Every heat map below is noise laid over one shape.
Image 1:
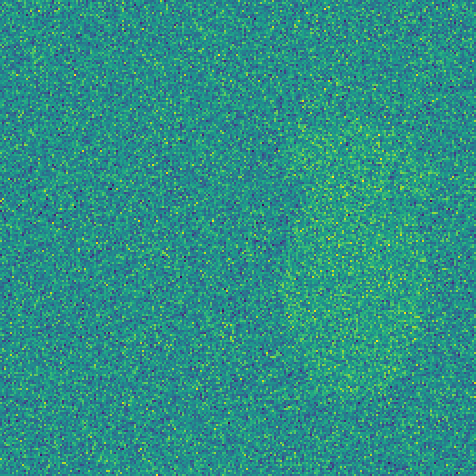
footprint
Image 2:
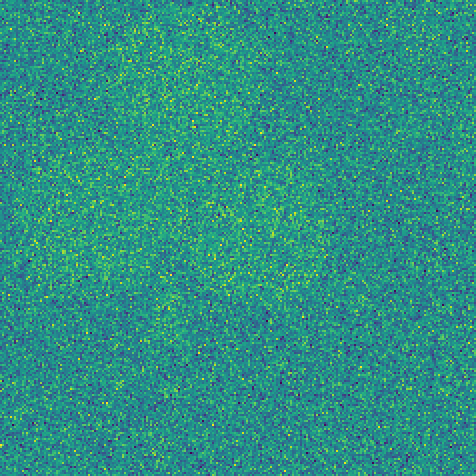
club
